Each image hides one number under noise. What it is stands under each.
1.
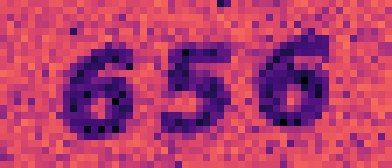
656
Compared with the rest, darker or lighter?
darker
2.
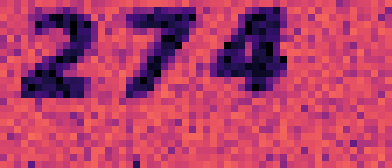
274
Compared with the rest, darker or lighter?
darker
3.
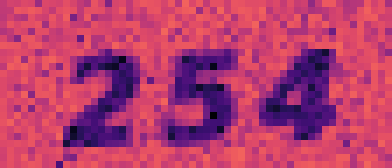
254
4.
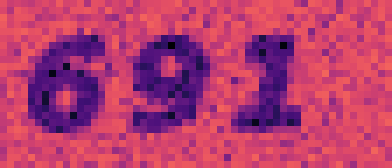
691
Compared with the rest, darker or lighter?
darker
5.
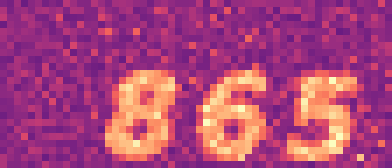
865
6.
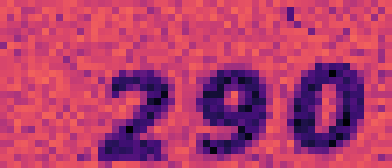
290
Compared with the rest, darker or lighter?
darker
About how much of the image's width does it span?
two thirds
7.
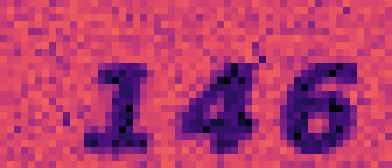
146
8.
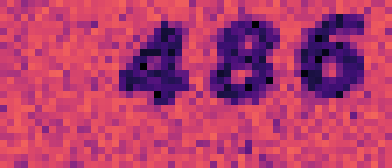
486
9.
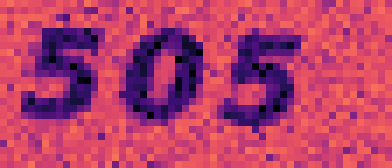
505
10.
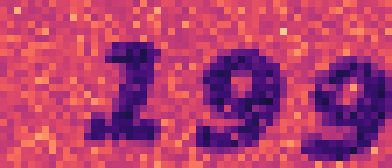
199
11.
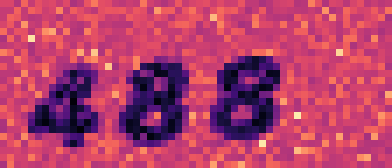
488
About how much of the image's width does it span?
two thirds
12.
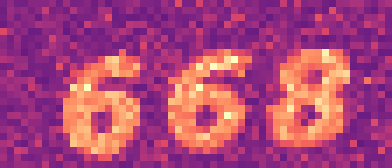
668
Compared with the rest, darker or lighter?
lighter
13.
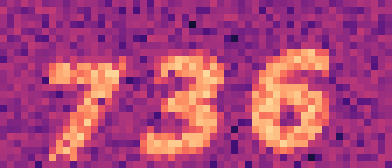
736
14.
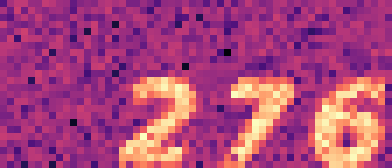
276
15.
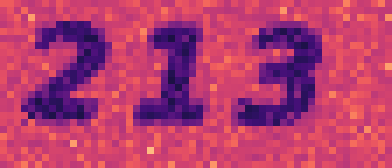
213
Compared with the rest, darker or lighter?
darker
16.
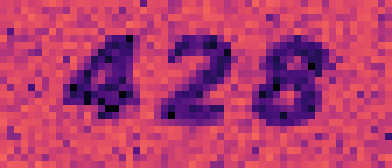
428
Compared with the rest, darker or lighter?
darker
